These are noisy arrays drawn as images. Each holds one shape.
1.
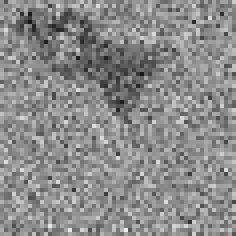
chess bishop
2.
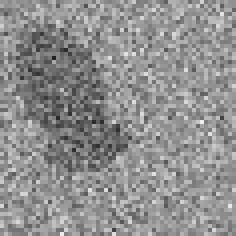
footprint
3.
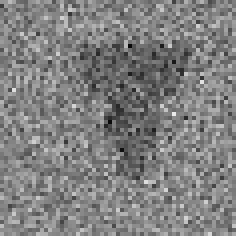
chess pawn
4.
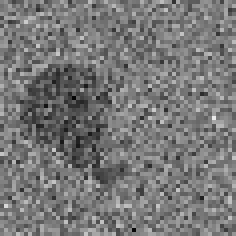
pear
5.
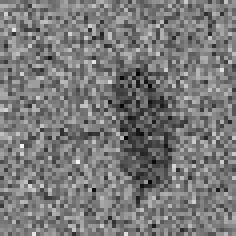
umbrella
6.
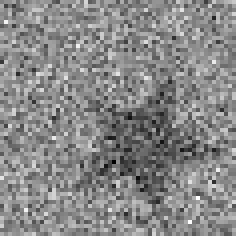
star
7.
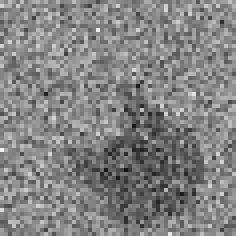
cat's head
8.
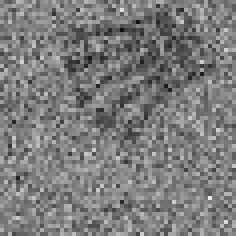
chess queen
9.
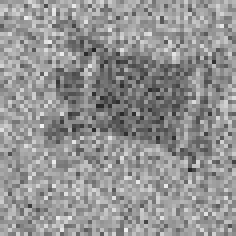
chess rook
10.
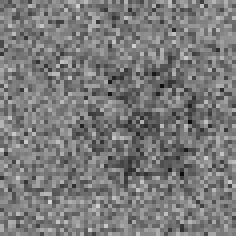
snowflake
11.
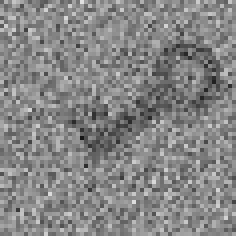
key
